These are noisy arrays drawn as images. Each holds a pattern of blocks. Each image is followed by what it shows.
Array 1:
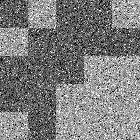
mirrored about the diagonal from the top left
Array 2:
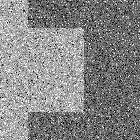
top and bottom mirror each other
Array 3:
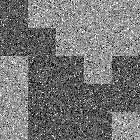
no symmetry
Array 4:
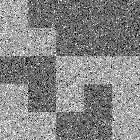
no symmetry
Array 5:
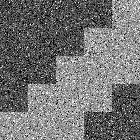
mirrored about the diagonal from the top left
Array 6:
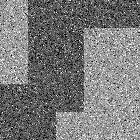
no symmetry
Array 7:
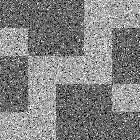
the same after a half turn
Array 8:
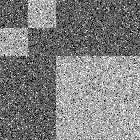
mirrored about the diagonal from the top left
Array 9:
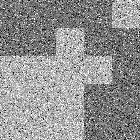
mirrored about the diagonal from the bottom left
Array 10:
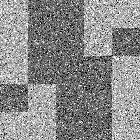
the same after a half turn
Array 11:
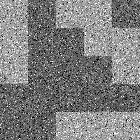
mirrored about the diagonal from the bottom left
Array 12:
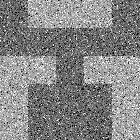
left and right mirror each other
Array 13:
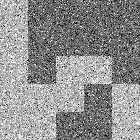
no symmetry
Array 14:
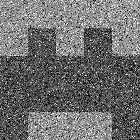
left and right mirror each other
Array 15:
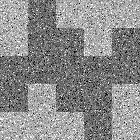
the same after a half turn
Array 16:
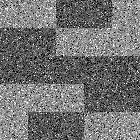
the same after a half turn
